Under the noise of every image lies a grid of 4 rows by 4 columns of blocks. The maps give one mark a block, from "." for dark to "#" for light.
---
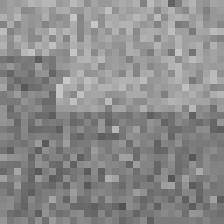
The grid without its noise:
# # # #
. # # #
. . . .
. . . .
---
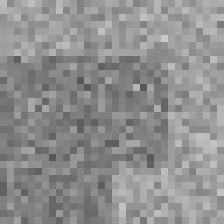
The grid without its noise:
# # # #
. . . #
. . . #
. . # #
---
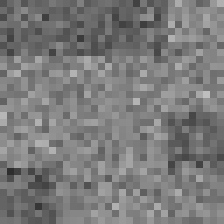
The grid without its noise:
. . . #
# # # #
# # # .
. # # #
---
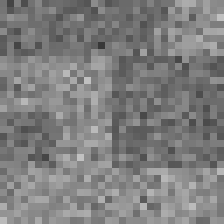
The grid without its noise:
. . . #
# # . .
. # . .
# # # #
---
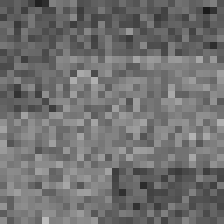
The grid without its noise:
. . . .
. # # #
# # # #
# # . .
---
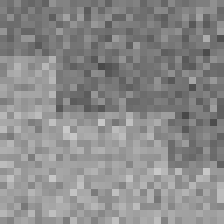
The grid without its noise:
. . . .
# . . .
# # # .
# # # #
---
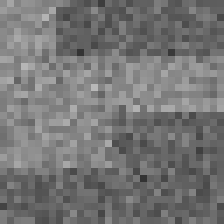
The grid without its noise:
# . . .
# # # #
# # . .
. . . .
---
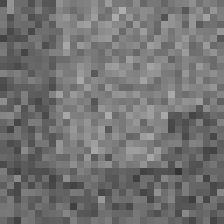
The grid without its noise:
. # # #
. # # #
. # # .
. . . .
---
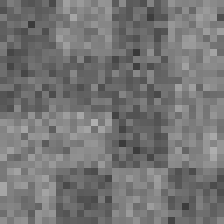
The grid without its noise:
. # . #
. . . #
# # . #
# . # .
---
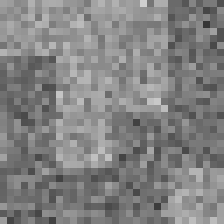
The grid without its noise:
# # # .
. # # .
. # . .
. . . #
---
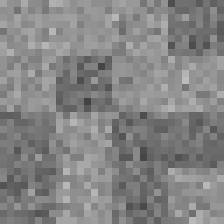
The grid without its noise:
# # # .
# . # #
. # . .
. # . #
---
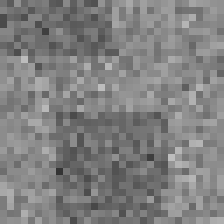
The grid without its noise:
. . # #
# # # #
# . . #
# . . #
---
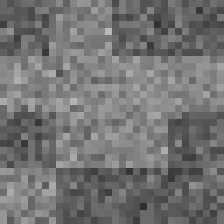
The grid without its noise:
. # . .
# # # #
. # # .
# . . .
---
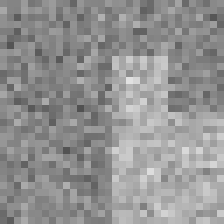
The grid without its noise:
. . . .
. . # .
. . # #
. . # #
